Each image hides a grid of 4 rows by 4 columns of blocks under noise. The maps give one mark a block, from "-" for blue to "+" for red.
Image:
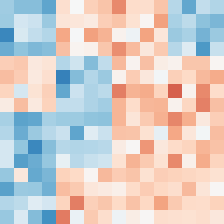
- + + -
+ - + +
- - + +
- + + +
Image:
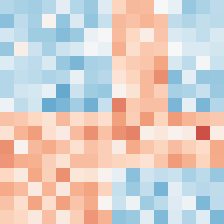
- - + -
- - + -
+ + + +
+ + - -
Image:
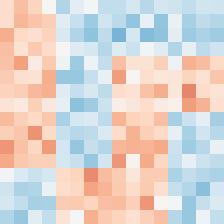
+ - - -
+ - + +
+ - + -
- + + -
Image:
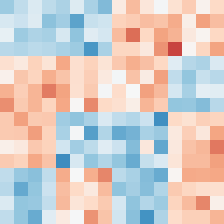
- - + +
+ + + -
+ - - +
- + - +
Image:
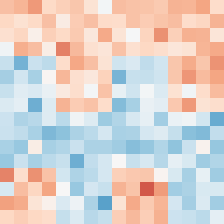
+ + + +
- + - +
- - - -
+ - + -
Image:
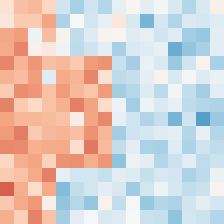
+ - - -
+ + - -
+ + - -
+ - - -
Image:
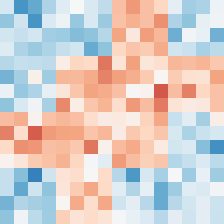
- - + -
- + + +
+ + + -
- + - -
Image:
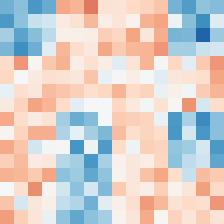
- + + -
+ + + +
+ - + -
+ - + +
